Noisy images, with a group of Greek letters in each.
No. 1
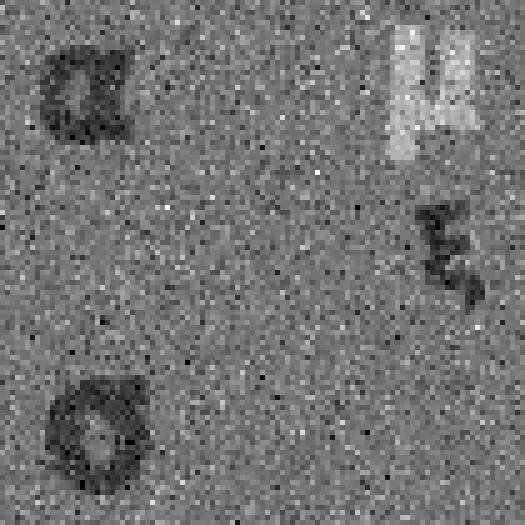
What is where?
top left: dark alpha; top right: light mu; middle right: dark xi; bottom left: dark sigma
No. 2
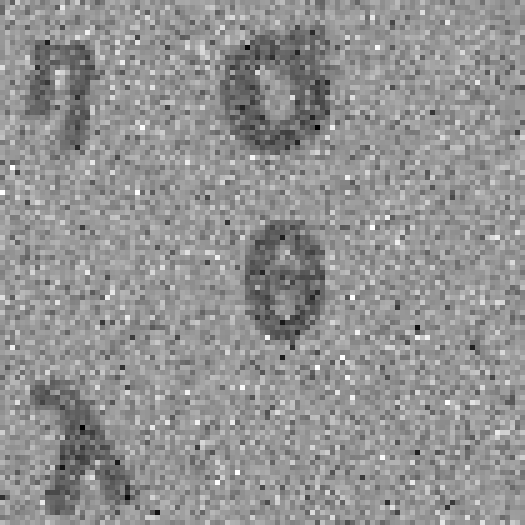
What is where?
top left: dark eta; top middle: dark sigma; centre: dark theta; bottom left: dark lambda
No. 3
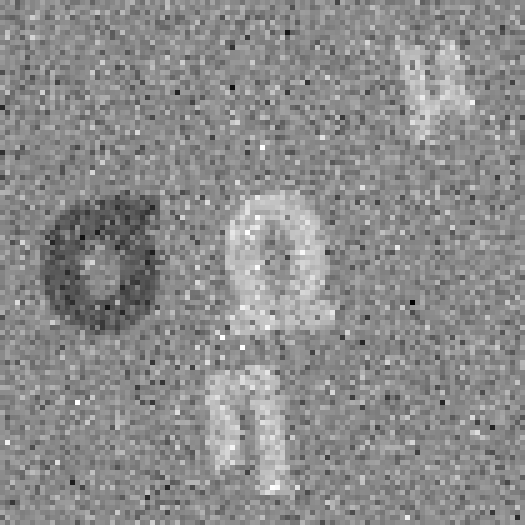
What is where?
top right: light mu; middle left: dark sigma; centre: light omega; bottom middle: light eta
